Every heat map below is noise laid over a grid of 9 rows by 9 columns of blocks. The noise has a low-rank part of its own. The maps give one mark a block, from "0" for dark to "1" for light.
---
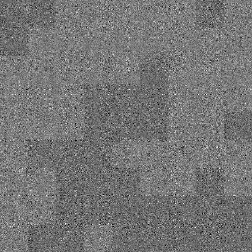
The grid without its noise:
0 0 1 1 1 1 1 0 1
0 1 1 1 1 1 1 1 1
1 1 1 1 1 0 1 1 1
1 1 1 0 0 0 1 1 1
1 1 1 0 0 0 1 1 0
1 0 0 0 1 1 1 1 1
1 1 0 0 0 1 1 0 1
1 1 0 0 0 0 0 0 0
1 0 0 1 0 0 0 0 0
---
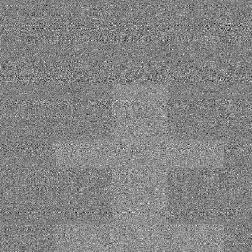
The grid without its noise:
0 0 0 0 0 0 0 0 0
0 0 0 0 0 0 0 0 0
0 0 0 0 0 0 0 0 0
0 0 0 0 1 1 0 0 0
0 0 0 0 1 1 0 0 0
0 0 1 1 1 1 1 1 0
0 0 0 0 1 1 0 0 0
0 0 0 0 1 1 0 0 0
0 0 1 1 1 1 1 1 0
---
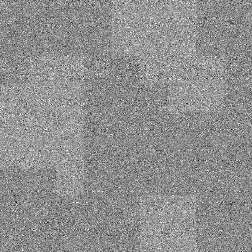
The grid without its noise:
0 0 0 0 1 1 1 0 0
0 0 0 0 1 1 1 0 0
0 1 1 0 0 1 1 1 0
1 1 1 0 0 0 1 1 0
1 1 1 0 0 0 0 0 0
1 1 1 0 0 0 0 0 0
0 0 1 0 0 0 0 0 0
0 0 0 0 0 1 1 0 0
0 0 0 0 0 1 1 0 0
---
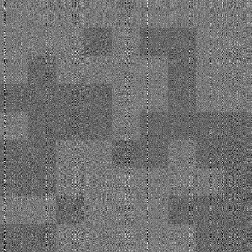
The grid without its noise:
1 1 1 1 1 1 1 1 1
1 1 1 0 1 0 0 1 1
1 0 1 1 1 1 0 1 1
0 0 0 0 1 1 0 1 1
1 0 0 0 1 0 0 0 0
0 0 1 1 0 0 1 0 0
0 0 1 1 1 1 1 1 0
1 1 0 1 1 1 0 0 0
0 0 1 1 1 1 1 0 0
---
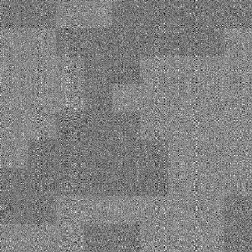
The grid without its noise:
0 0 1 1 0 0 0 0 0
1 1 0 0 0 0 0 0 1
1 1 1 0 0 1 1 1 1
1 1 1 0 1 1 1 1 1
1 1 0 0 0 1 1 1 1
1 0 0 0 0 0 1 1 1
0 0 0 0 0 0 1 1 1
0 0 1 1 1 1 1 1 0
1 1 1 0 0 1 1 1 0
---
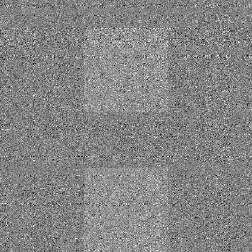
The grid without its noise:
0 0 0 0 0 0 0 0 0
0 0 0 1 1 1 0 0 0
0 0 0 1 1 1 0 0 0
0 0 0 1 1 1 0 0 0
0 0 0 0 0 0 0 0 0
0 0 0 0 0 0 0 0 0
0 0 0 1 1 1 0 0 0
0 0 0 1 1 1 0 0 0
0 0 0 1 1 1 0 0 0
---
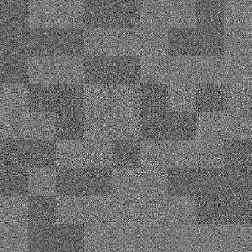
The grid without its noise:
0 1 1 0 0 1 1 0 1
0 0 0 1 1 1 0 0 1
0 1 1 0 0 1 1 1 1
1 0 0 1 1 0 1 0 1
1 1 0 1 1 0 0 1 1
0 0 1 1 0 1 1 1 0
0 1 0 0 1 1 0 0 0
1 0 1 1 1 1 1 0 0
1 0 0 1 1 1 1 1 1
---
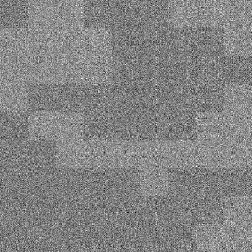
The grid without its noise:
0 1 1 0 0 0 1 1 1
1 1 1 1 0 0 0 0 1
1 1 1 1 0 0 0 0 0
1 0 0 0 0 0 0 0 1
0 1 1 0 0 0 0 1 1
0 0 1 1 1 1 1 1 1
0 0 0 0 0 1 0 0 0
0 0 0 0 0 0 0 0 1
0 0 0 0 0 0 0 1 1
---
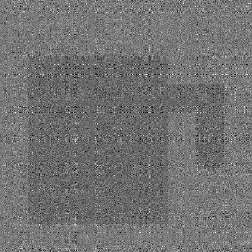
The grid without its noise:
1 1 1 1 1 1 1 1 1
1 1 1 1 1 1 1 1 1
1 0 0 0 0 0 1 1 1
1 0 0 0 0 0 0 0 1
1 0 0 0 0 0 1 0 1
1 0 0 0 0 0 1 0 1
1 0 0 0 0 0 1 1 1
1 0 0 0 0 0 1 1 1
1 1 1 1 1 1 1 1 1
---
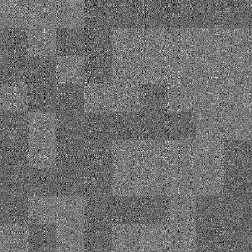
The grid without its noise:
1 1 1 0 0 0 0 0 0
0 1 0 0 1 1 1 1 1
0 0 1 0 1 1 1 1 1
1 0 0 1 1 0 1 1 1
0 1 0 0 0 0 0 1 1
0 1 0 0 1 1 1 1 0
0 0 0 0 1 1 1 1 0
0 1 1 0 0 0 1 0 0
1 0 1 0 1 1 1 0 0
